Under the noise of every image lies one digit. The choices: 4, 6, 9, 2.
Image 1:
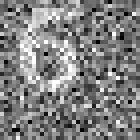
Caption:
light 6
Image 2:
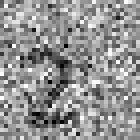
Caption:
dark 2
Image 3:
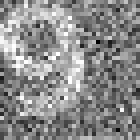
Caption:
light 9
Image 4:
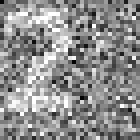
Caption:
light 2
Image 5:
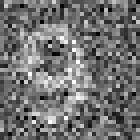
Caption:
light 9
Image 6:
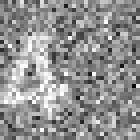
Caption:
light 4
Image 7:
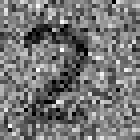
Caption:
dark 2
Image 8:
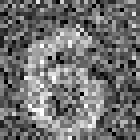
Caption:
light 6
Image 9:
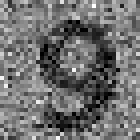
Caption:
dark 9
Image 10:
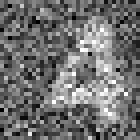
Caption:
light 4
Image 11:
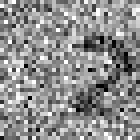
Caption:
dark 2
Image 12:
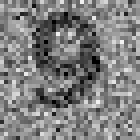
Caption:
dark 9
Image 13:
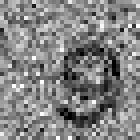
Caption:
dark 9
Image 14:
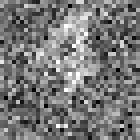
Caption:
light 4
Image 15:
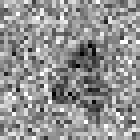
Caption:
dark 4
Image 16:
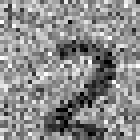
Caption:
dark 2
